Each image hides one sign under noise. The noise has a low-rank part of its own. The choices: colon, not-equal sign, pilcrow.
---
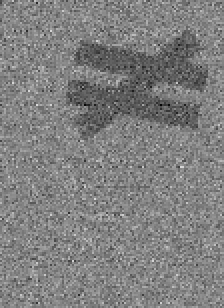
dark not-equal sign
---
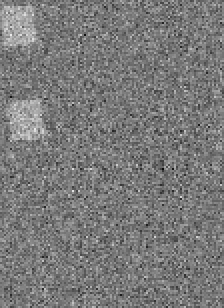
light colon, top left
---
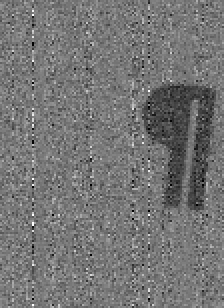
dark pilcrow, middle right
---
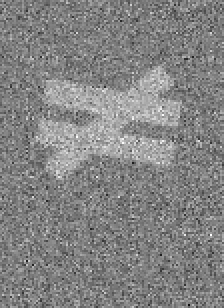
light not-equal sign
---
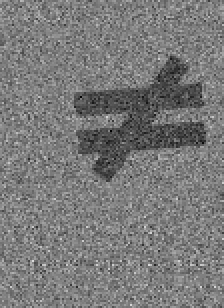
dark not-equal sign
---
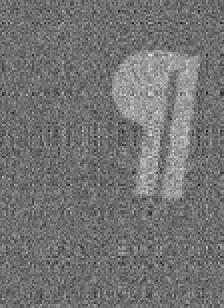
light pilcrow
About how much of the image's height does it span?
half
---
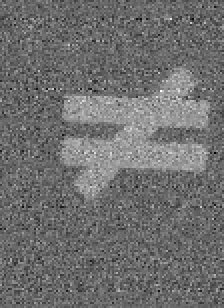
light not-equal sign
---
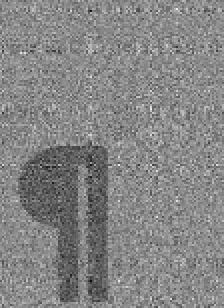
dark pilcrow
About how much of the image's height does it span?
half
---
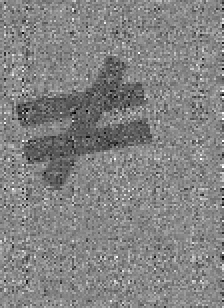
dark not-equal sign
